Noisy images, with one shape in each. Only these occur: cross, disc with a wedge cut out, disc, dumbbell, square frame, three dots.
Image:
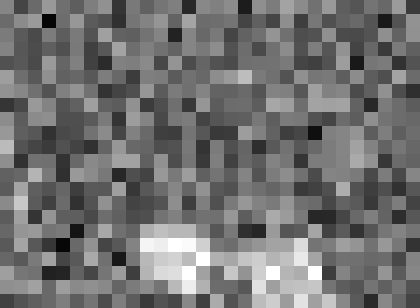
dumbbell
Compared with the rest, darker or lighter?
lighter
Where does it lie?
bottom middle
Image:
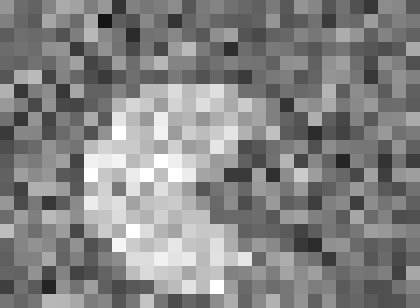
disc with a wedge cut out
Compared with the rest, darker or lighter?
lighter
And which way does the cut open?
right
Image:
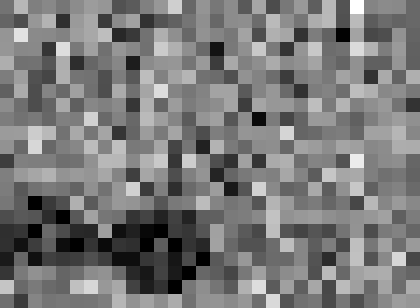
dumbbell
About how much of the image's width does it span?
half
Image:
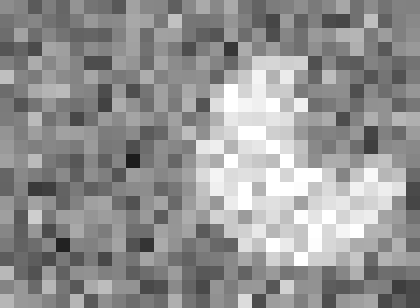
disc with a wedge cut out
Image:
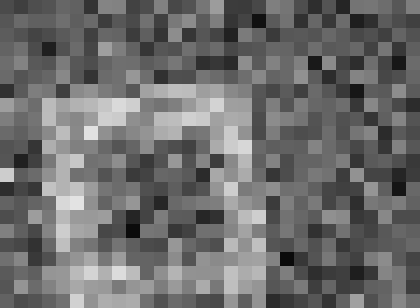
square frame
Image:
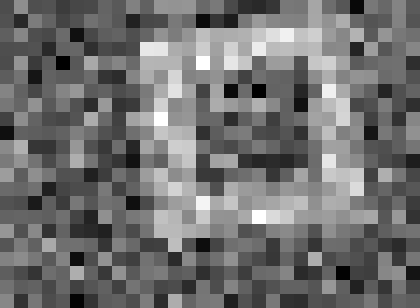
square frame
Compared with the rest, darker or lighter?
lighter
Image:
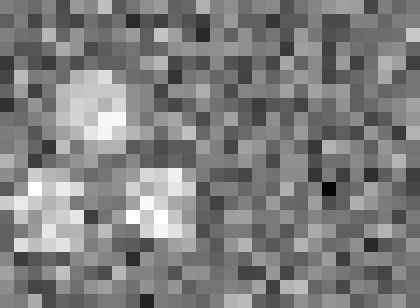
three dots
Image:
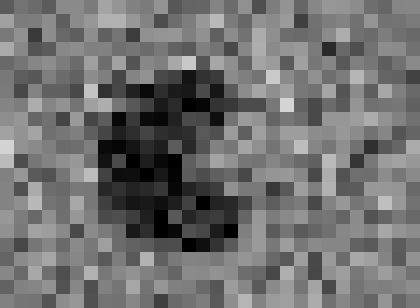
disc with a wedge cut out
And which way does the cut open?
right
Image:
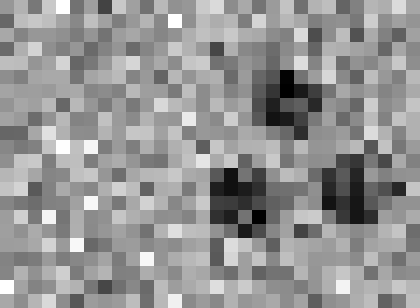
three dots
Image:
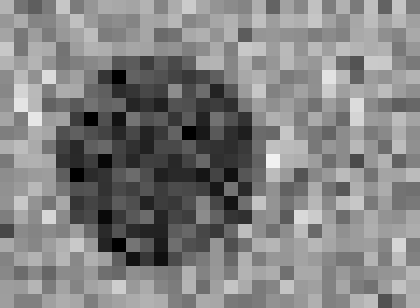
disc
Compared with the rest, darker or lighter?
darker
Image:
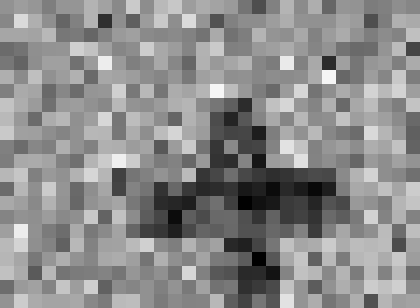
cross
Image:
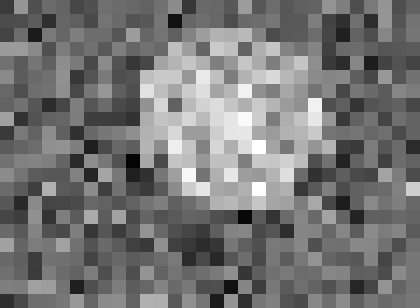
disc
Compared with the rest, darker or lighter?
lighter
